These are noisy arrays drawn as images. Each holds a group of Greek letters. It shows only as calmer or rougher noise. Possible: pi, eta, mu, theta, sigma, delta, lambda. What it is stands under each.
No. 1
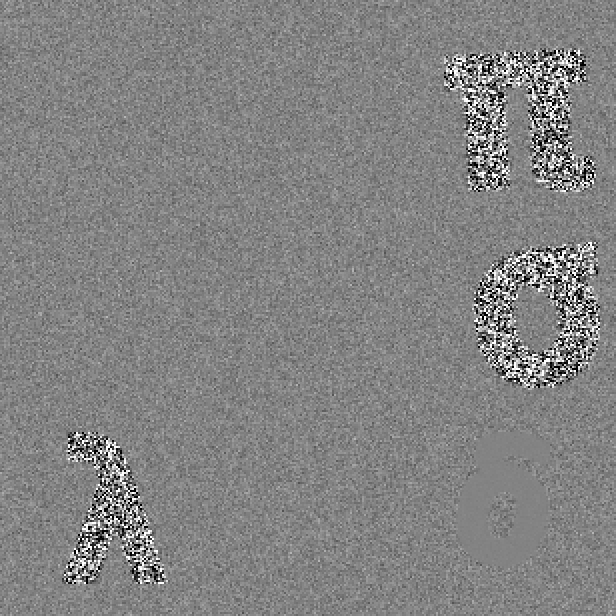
top right: rough pi; middle right: rough sigma; bottom left: rough lambda; bottom right: calm delta
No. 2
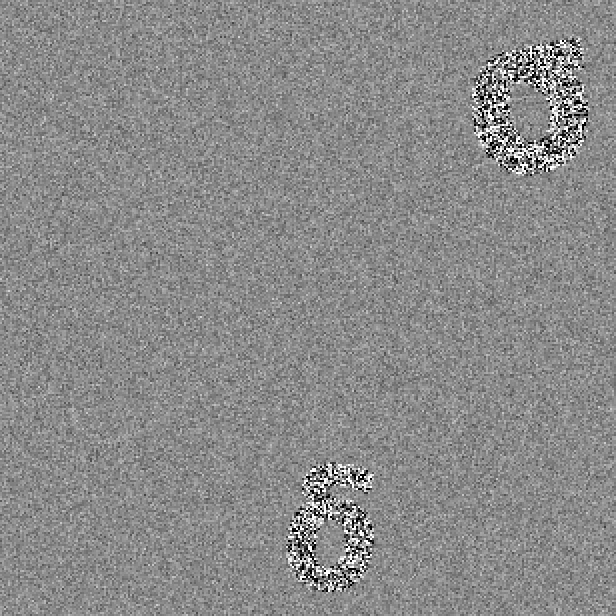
top right: rough sigma; bottom middle: rough delta
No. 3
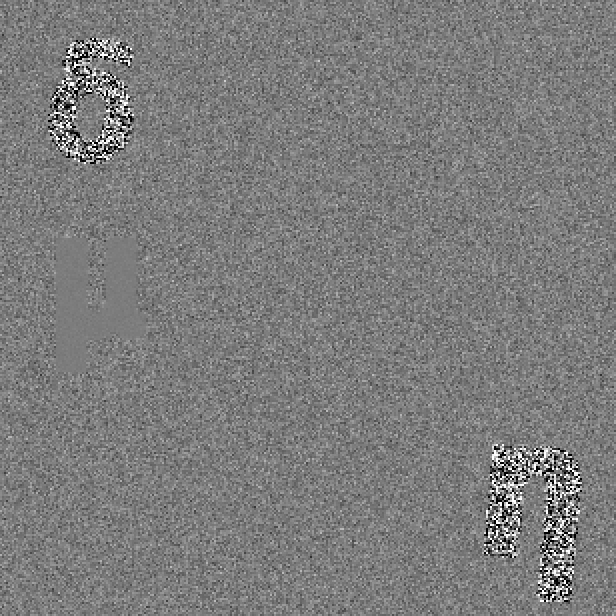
top left: rough delta; middle left: calm mu; bottom right: rough eta
